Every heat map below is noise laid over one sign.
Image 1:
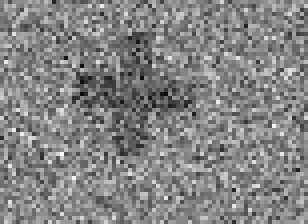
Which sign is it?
plus sign
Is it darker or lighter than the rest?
darker
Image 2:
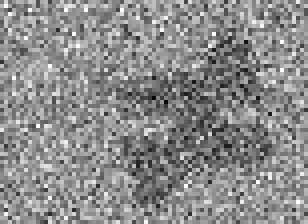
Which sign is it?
not-equal sign
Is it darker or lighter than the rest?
darker
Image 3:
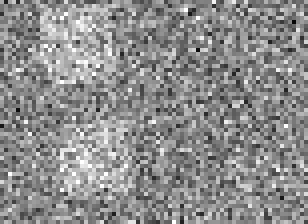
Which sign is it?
colon
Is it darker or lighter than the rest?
lighter
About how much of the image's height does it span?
nearly all
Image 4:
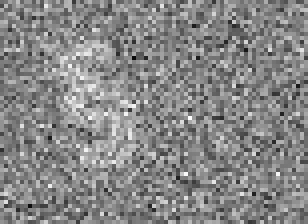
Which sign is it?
section sign
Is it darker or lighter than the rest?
lighter
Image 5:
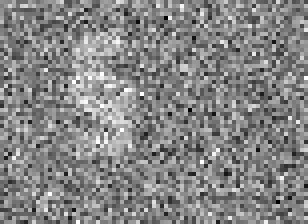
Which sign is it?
section sign
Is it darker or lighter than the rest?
lighter
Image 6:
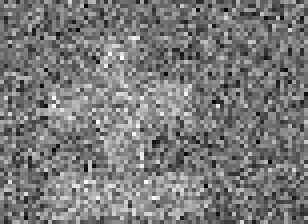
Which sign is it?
plus-minus sign
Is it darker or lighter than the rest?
lighter
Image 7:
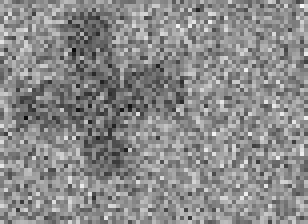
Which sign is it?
plus sign
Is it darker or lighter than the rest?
darker
